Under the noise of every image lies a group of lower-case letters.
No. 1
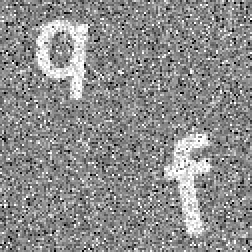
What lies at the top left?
q
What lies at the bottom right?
f
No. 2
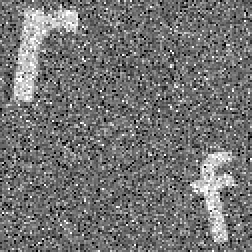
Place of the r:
top left
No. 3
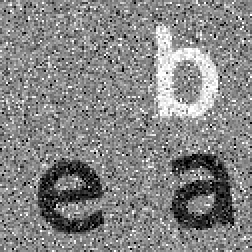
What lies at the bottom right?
a
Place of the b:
top right
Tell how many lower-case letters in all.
3
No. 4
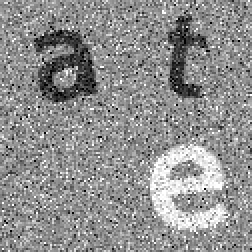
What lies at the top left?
a
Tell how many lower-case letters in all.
3
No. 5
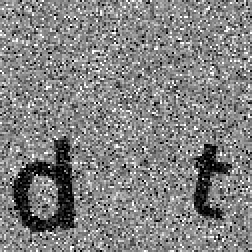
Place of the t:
bottom right
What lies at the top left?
nothing
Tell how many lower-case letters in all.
2
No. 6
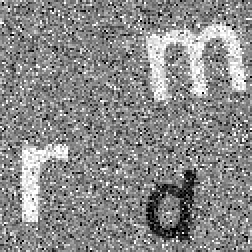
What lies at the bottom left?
r
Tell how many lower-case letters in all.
3
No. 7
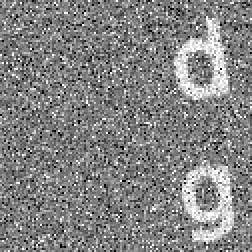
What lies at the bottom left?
nothing
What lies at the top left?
nothing
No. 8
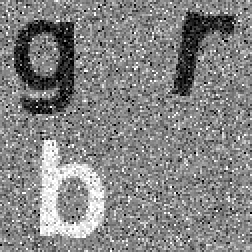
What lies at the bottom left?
b
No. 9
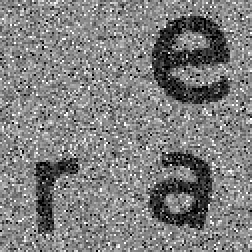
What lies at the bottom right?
a
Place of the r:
bottom left
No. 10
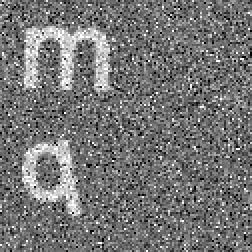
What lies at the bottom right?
nothing
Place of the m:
top left
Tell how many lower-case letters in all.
2
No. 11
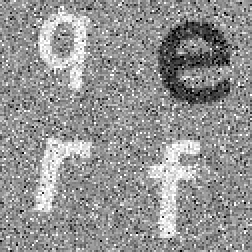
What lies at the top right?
e
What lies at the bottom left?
r
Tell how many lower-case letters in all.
4
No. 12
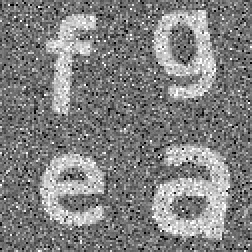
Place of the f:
top left
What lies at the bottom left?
e
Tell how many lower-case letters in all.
4
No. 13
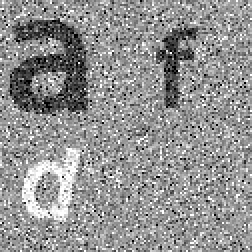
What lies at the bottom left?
d
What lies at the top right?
f
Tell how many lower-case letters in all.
3
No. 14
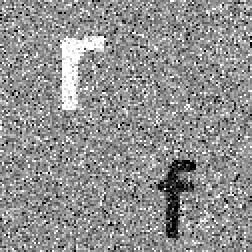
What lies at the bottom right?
f
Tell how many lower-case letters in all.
2
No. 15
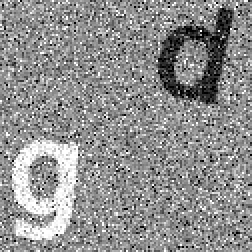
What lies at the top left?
nothing
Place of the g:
bottom left
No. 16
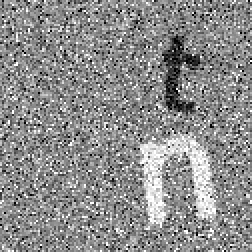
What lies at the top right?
t
